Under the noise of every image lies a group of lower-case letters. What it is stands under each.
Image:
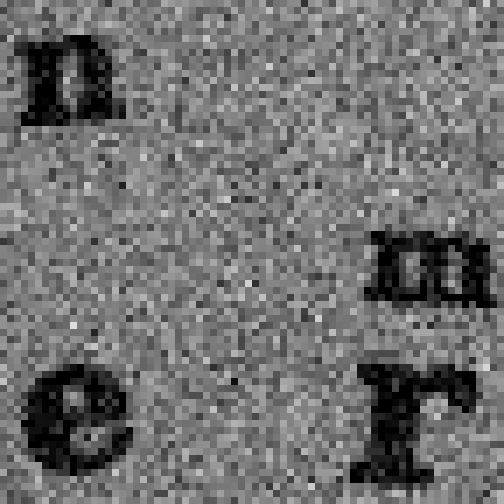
top left: n; middle right: m; bottom left: e; bottom right: r
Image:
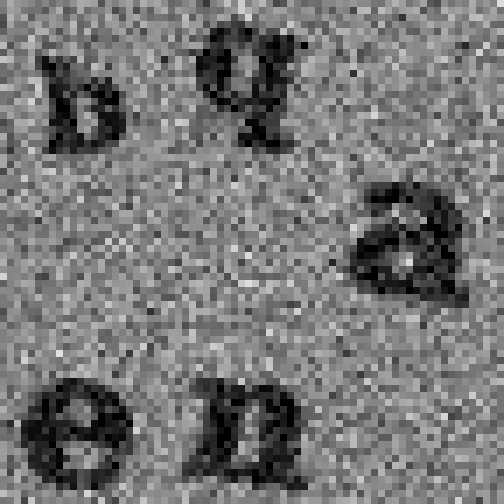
top left: b; top middle: q; middle right: a; bottom left: e; bottom middle: n
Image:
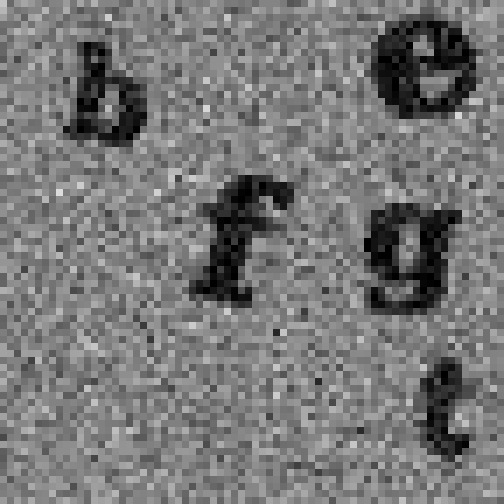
top left: b; top right: e; centre: f; middle right: g; bottom right: t
